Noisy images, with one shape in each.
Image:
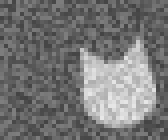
cat's head
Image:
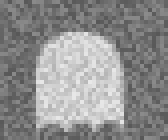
ghost
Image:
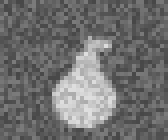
pear
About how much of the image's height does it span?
two thirds
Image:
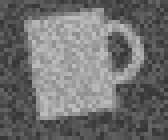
cup
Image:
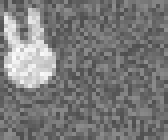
rabbit's head
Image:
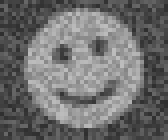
smiling face
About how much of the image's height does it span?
nearly all
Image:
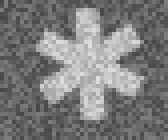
asterisk
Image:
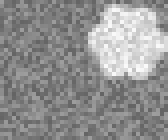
flower
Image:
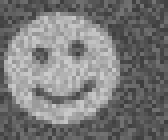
smiling face
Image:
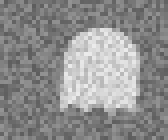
ghost
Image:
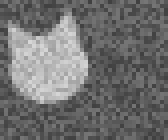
cat's head
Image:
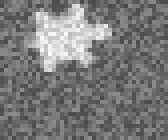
turtle
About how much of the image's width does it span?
half
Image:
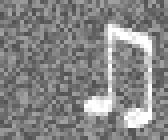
pair of musical notes
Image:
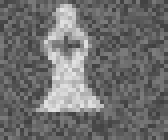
chess bishop
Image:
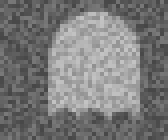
ghost
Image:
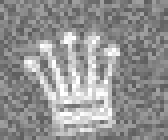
chess queen
